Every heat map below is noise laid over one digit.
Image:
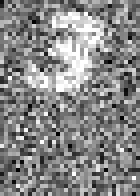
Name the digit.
3
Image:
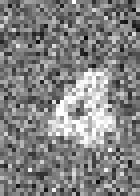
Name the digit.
4
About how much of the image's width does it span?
half
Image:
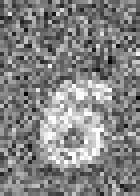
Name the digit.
6
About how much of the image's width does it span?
half
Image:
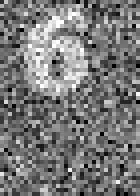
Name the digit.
6
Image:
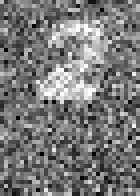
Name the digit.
2
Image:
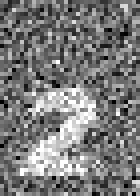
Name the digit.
2
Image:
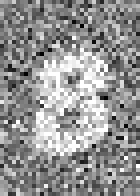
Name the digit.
8
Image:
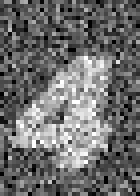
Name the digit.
4
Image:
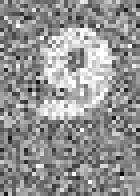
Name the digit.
9
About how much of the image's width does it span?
half
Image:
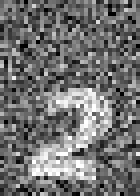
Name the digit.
2
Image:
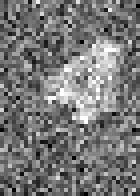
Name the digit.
4
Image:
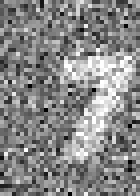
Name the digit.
7
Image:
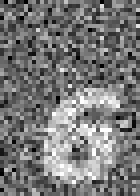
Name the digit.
6
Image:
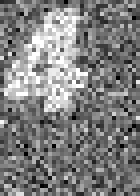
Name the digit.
4
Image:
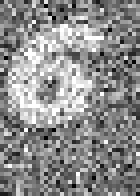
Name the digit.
6
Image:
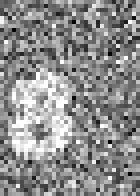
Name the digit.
8
